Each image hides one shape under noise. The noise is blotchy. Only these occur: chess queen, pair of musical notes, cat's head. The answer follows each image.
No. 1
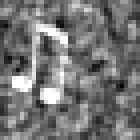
pair of musical notes
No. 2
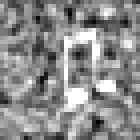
pair of musical notes
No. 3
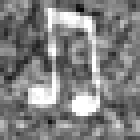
pair of musical notes
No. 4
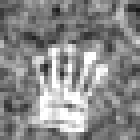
chess queen
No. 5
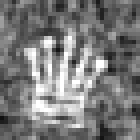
chess queen
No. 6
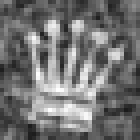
chess queen
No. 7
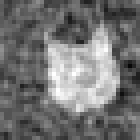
cat's head
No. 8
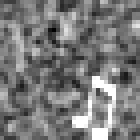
pair of musical notes
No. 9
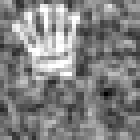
chess queen
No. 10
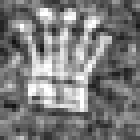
chess queen
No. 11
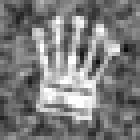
chess queen
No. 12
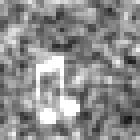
pair of musical notes
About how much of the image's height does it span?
half
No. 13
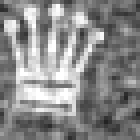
chess queen
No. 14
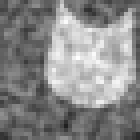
cat's head
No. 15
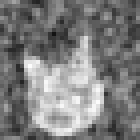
cat's head
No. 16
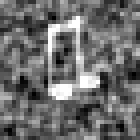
pair of musical notes
